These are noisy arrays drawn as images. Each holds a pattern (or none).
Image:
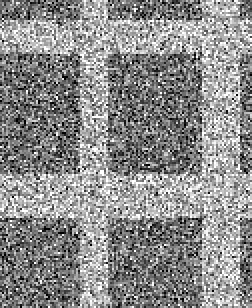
bands of rows crossing bands of columns
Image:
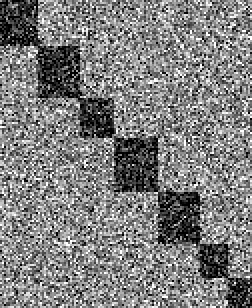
blocks along the diagonal
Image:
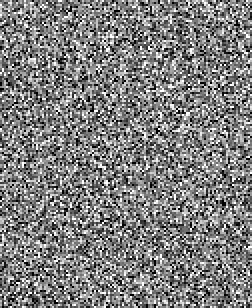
only noise
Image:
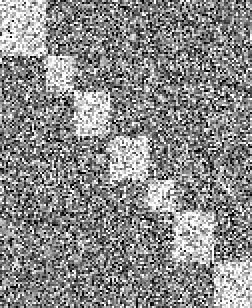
blocks along the diagonal
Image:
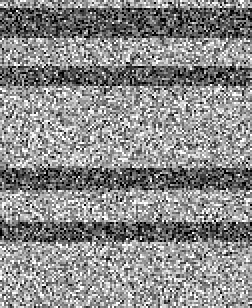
bands of rows
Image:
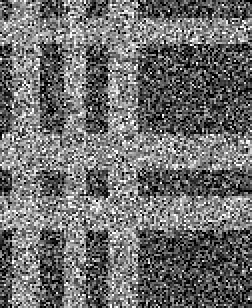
bands of rows crossing bands of columns
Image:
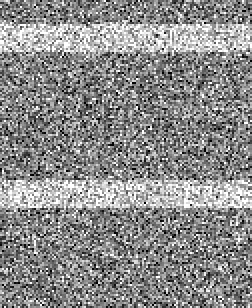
bands of rows
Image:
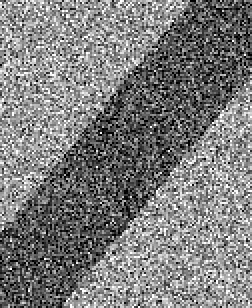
a diagonal band
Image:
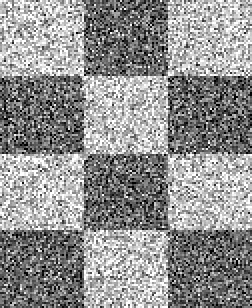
a checkerboard
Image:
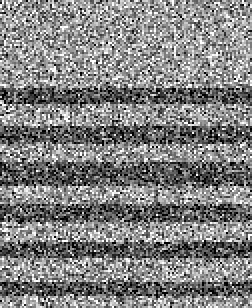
bands of rows
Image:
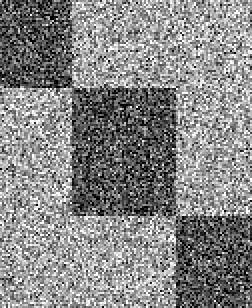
blocks along the diagonal
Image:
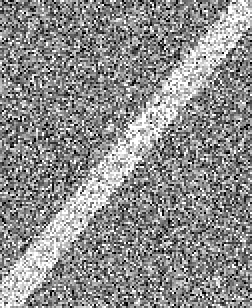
a diagonal band
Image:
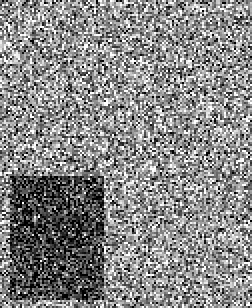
one block
